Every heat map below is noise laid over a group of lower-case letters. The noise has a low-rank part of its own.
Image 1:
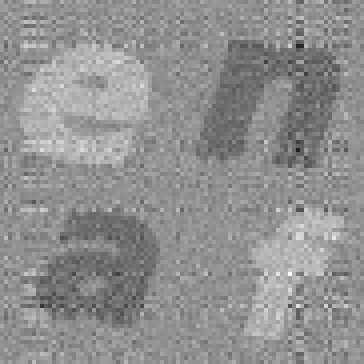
top left: light e; top right: dark n; bottom left: dark a; bottom right: light f
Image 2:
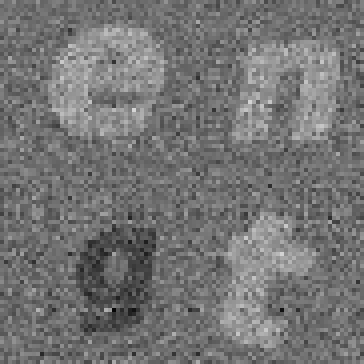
top left: light e; top right: light n; bottom left: dark g; bottom right: light t
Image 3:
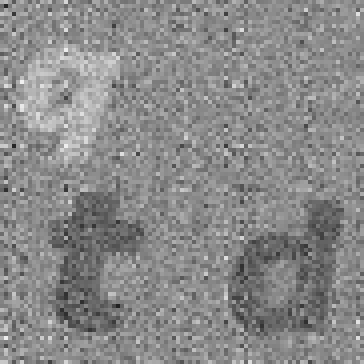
top left: light q; bottom left: dark t; bottom right: dark d
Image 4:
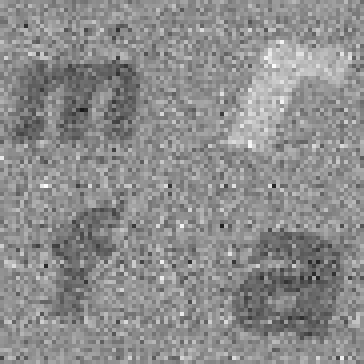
top left: dark m; top right: light r; bottom left: dark f; bottom right: dark a
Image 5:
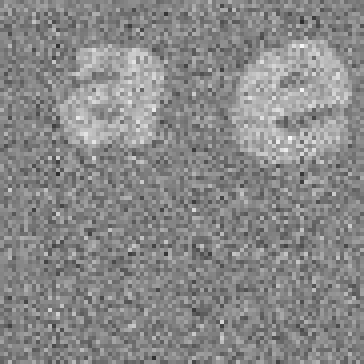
top left: light a; top right: light e
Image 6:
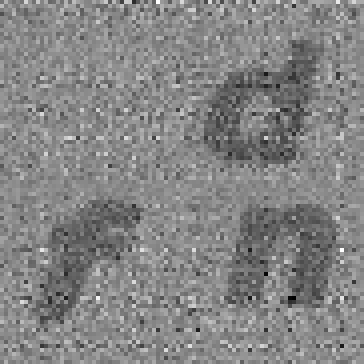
top right: dark d; bottom left: dark f; bottom right: dark n
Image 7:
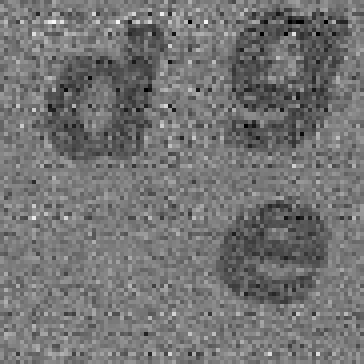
top left: dark d; top right: dark g; bottom right: dark e
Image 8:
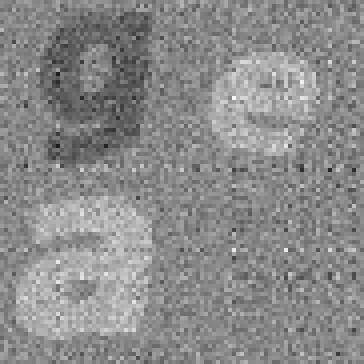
top left: dark g; top right: light e; bottom left: light a
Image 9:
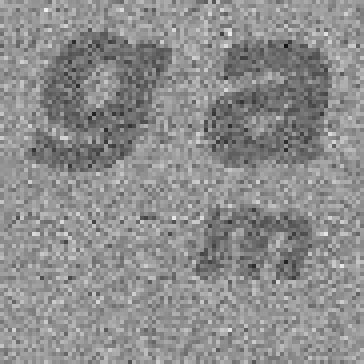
top left: dark g; top right: dark a; bottom right: dark m
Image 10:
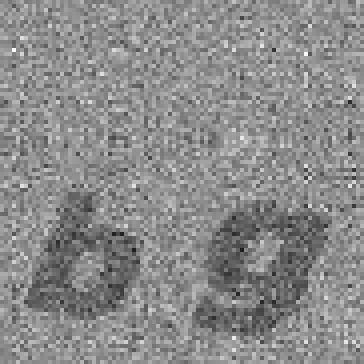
bottom left: dark b; bottom right: dark g
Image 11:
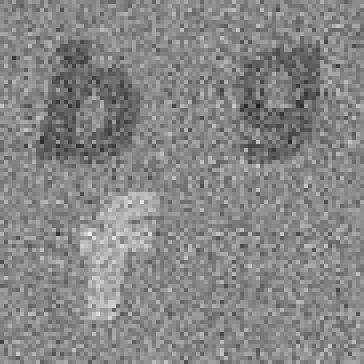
top left: dark b; top right: dark g; bottom left: light f
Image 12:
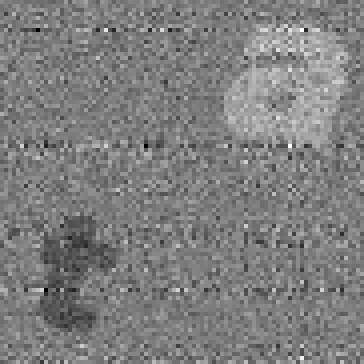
top right: light a; bottom left: dark t
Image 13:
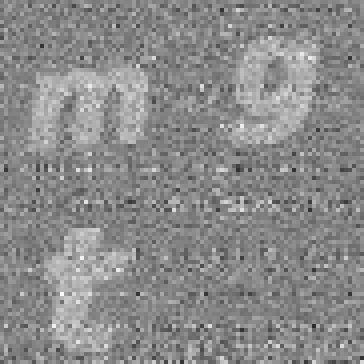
top left: light m; top right: light g; bottom left: light t
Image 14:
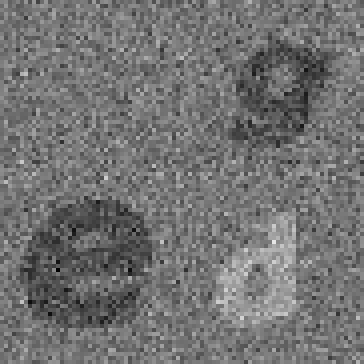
top right: dark g; bottom left: dark e; bottom right: light d
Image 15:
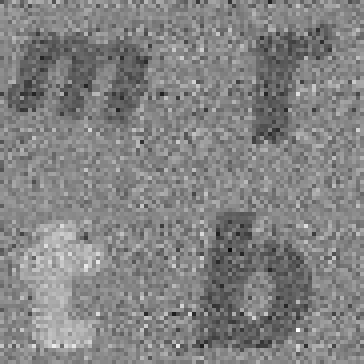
top left: dark m; top right: dark r; bottom left: light t; bottom right: dark b
